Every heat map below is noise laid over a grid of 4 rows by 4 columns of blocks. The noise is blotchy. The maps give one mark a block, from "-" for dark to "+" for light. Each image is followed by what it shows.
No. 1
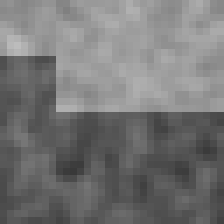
+ + + +
- + + +
- - - -
- - - -
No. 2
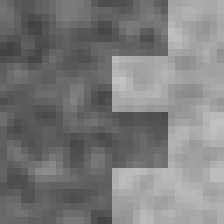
- - - +
- - + +
- - - +
- - + +
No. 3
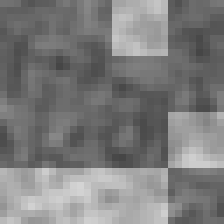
- - + -
- - - -
- - - +
+ + + -
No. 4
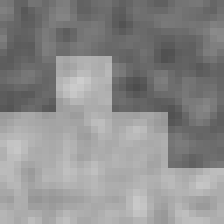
- - - -
- + - -
+ + + -
+ + + +
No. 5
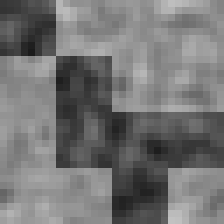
- + + +
+ - + +
+ - - -
+ + - +
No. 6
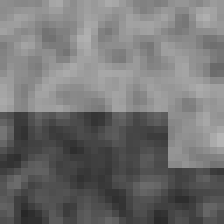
+ + + +
+ + + +
- - - +
- - - -
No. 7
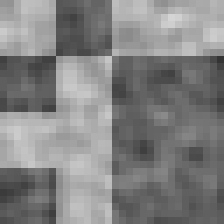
+ - + +
- + - -
+ + - -
- + - -
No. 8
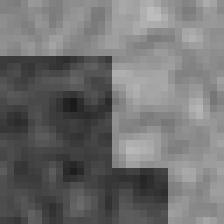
+ + + +
- - + +
- - + +
- - - +
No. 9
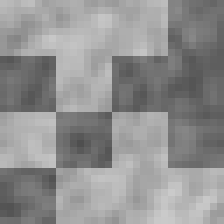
+ + + -
- + - -
+ - + -
- + + +
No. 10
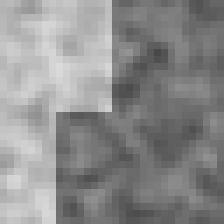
+ + - -
+ + - -
+ - - -
+ - - -
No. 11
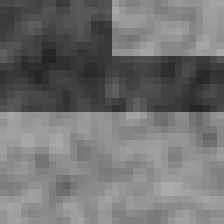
- - + +
- - - -
+ + + +
+ + + +
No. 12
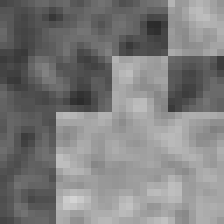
- - - +
- - + -
- + + +
- + + +
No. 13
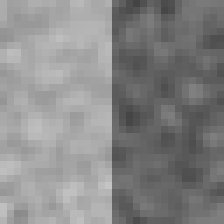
+ + - -
+ + - -
+ + - -
+ + - -
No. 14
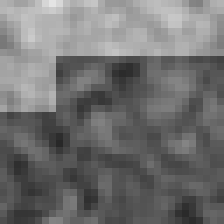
+ + + +
+ - - -
- - - -
- - - -
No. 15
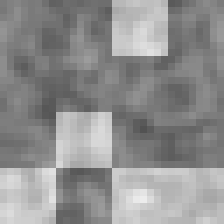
- - + -
- - - -
- + - -
+ - + +
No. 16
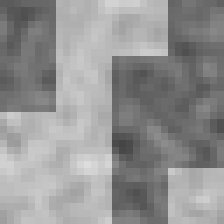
- + + -
- + - -
+ + - -
+ + - +
